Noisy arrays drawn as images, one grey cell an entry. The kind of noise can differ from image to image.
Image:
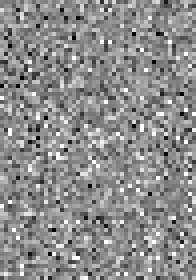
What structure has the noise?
heavy tails
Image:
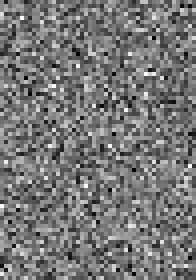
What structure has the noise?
independent entries
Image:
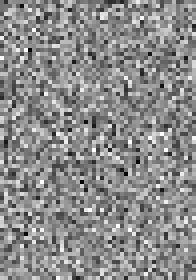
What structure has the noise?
independent entries
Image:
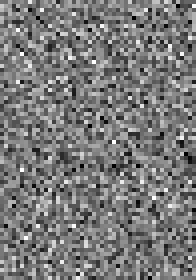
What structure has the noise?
independent entries
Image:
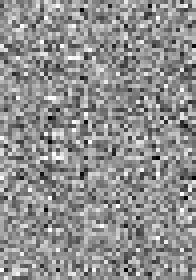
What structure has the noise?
low rank plus noise
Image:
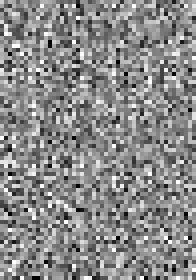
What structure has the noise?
low rank plus noise
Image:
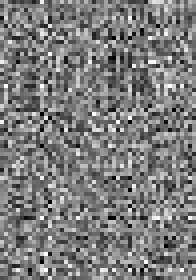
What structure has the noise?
low rank plus noise
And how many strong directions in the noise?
two
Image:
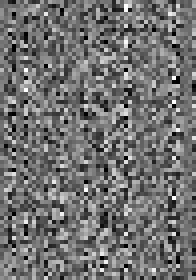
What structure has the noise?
columns of uneven size
